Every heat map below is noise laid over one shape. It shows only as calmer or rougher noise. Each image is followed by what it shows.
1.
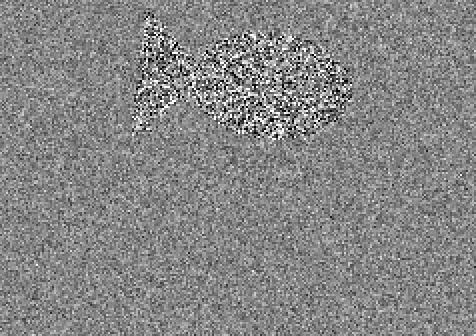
fish
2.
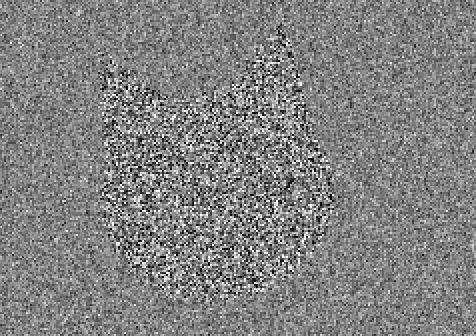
cat's head
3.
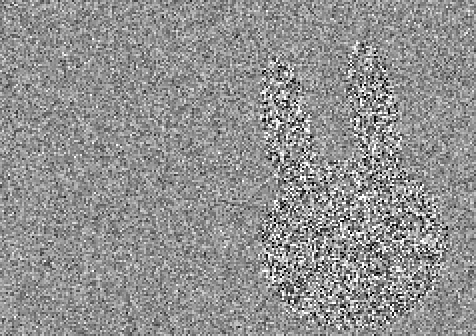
rabbit's head
